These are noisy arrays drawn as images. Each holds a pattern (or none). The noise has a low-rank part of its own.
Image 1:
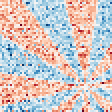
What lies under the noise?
spokes from one point
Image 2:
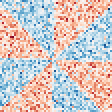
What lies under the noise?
spokes from one point
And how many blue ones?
4
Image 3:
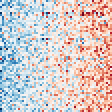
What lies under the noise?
a smooth slope
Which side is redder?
right
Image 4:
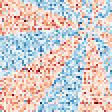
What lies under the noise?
spokes from one point
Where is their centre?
top right
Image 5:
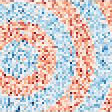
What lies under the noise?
rings round one point
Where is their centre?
middle left
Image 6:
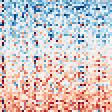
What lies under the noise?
a smooth slope
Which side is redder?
bottom
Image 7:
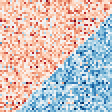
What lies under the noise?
a sharp edge
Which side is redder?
top left
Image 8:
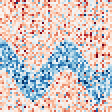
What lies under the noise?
a wavy band
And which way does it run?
left to right
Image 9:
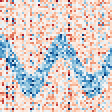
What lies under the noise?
a wavy band
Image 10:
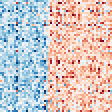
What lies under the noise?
a sharp edge
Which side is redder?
right
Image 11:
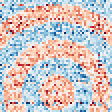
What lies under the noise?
rings round one point
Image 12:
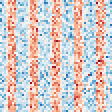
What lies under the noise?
vertical stripes
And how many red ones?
5
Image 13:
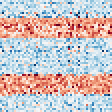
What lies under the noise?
horizontal stripes
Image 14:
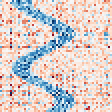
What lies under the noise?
a wavy band
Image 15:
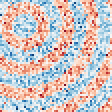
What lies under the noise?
rings round one point
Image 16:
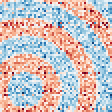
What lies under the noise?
rings round one point
